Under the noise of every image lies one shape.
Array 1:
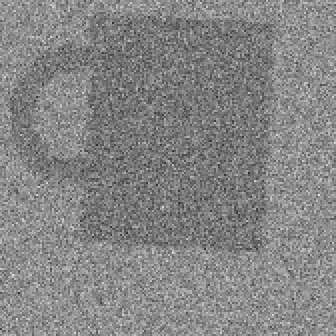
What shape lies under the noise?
cup
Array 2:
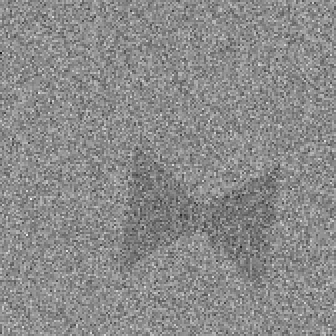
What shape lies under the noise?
bow tie
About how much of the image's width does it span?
half
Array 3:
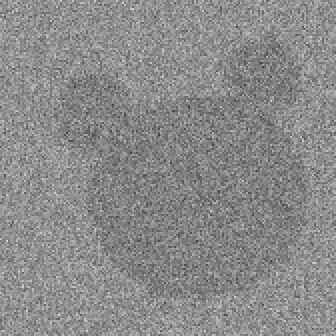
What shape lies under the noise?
bear's head
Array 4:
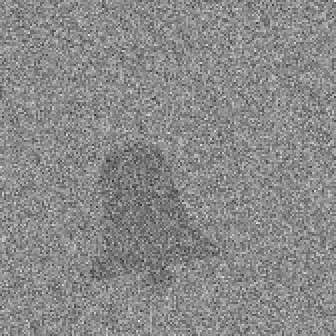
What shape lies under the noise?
bell
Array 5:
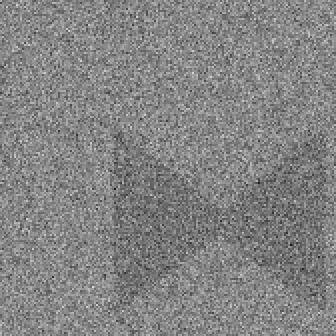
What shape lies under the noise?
bow tie
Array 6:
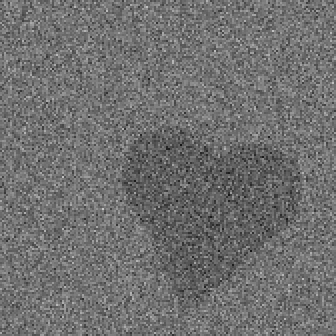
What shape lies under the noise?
heart
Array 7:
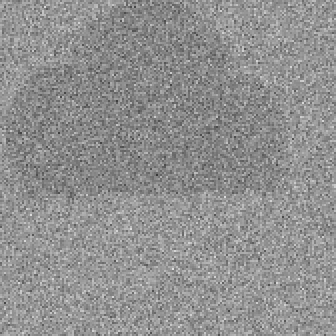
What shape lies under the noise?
cloud
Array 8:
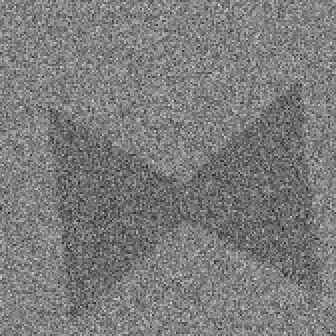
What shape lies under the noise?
bow tie
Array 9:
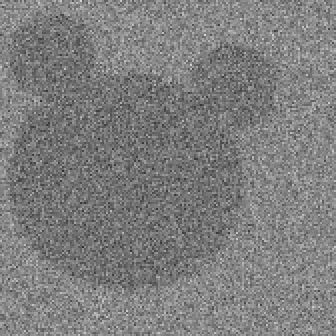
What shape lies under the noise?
bear's head
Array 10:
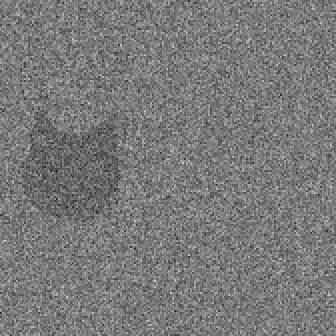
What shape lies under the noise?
cat's head
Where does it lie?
middle left
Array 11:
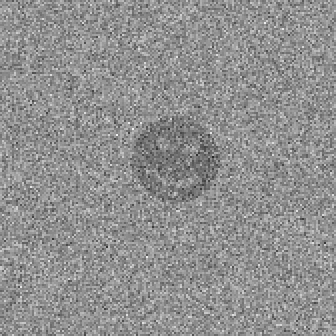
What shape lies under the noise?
smiling face
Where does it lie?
centre
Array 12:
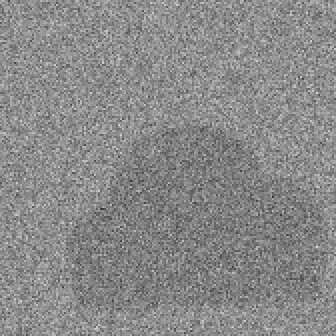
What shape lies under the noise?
cloud
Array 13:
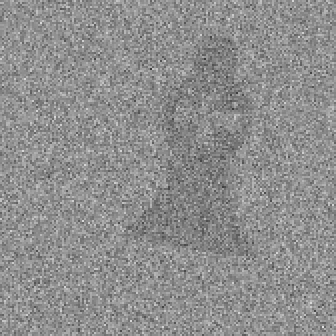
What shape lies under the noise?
chess bishop
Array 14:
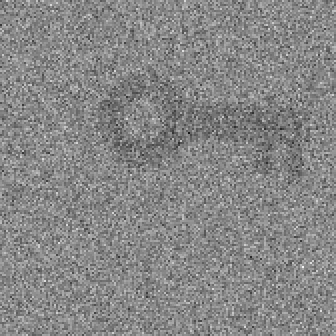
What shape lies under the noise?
key
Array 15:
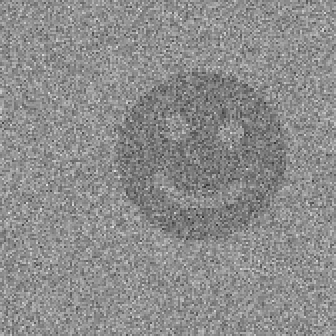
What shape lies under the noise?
smiling face
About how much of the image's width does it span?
half
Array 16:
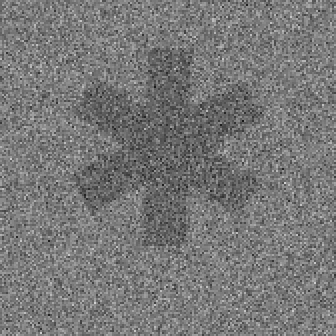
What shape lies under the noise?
asterisk
